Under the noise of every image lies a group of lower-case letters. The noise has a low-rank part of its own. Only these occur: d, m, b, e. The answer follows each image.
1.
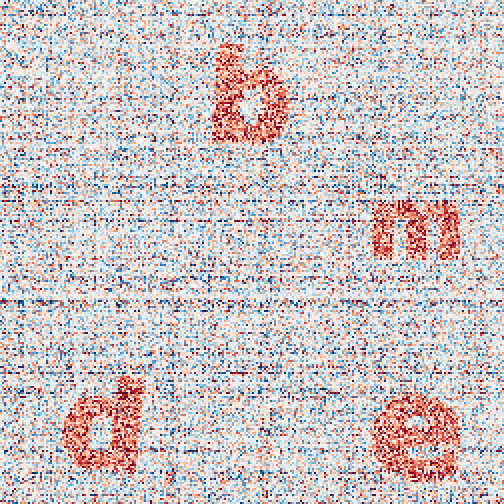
top middle: b; middle right: m; bottom left: d; bottom right: e
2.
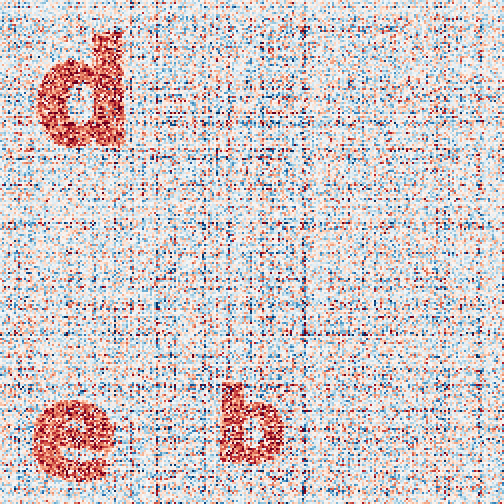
top left: d; bottom left: e; bottom middle: b
